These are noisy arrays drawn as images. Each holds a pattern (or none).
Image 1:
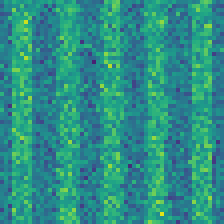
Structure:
vertical stripes
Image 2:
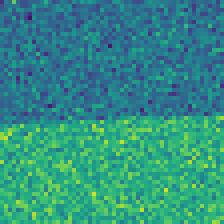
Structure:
a sharp edge
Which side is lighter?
bottom
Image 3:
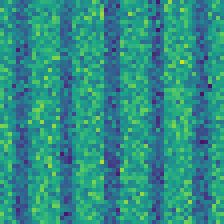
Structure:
vertical stripes
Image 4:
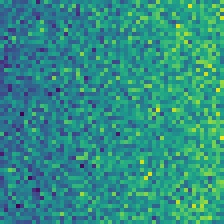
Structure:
a smooth slope
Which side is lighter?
right
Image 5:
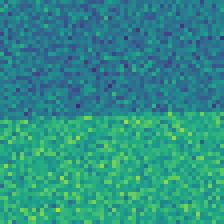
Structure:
a sharp edge
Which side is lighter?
bottom
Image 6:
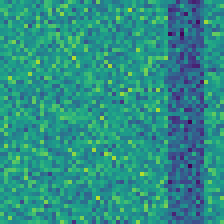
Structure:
one vertical stripe
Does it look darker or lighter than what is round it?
darker
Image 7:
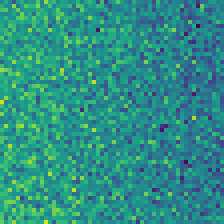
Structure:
a smooth slope
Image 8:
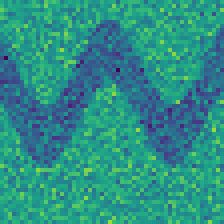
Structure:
a wavy band
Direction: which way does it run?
left to right
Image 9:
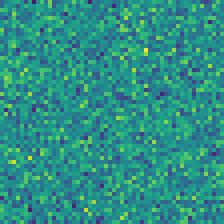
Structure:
only noise
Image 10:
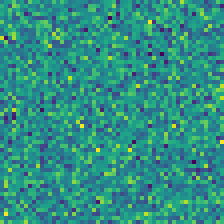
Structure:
only noise
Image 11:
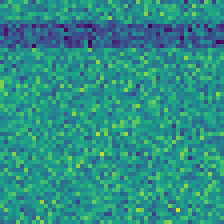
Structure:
one horizontal stripe
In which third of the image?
top
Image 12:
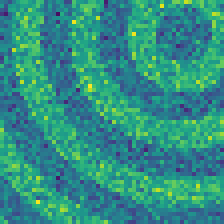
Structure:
rings round one point
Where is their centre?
top right
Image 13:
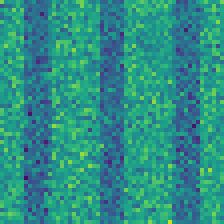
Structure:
vertical stripes
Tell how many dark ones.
3
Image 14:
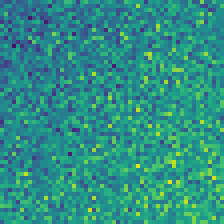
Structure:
a smooth slope
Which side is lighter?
bottom right
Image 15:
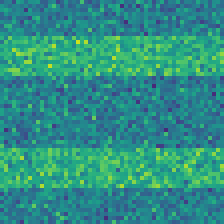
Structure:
horizontal stripes
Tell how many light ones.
2
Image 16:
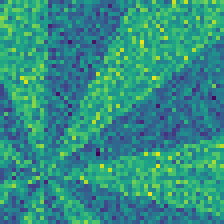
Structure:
spokes from one point
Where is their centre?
bottom left
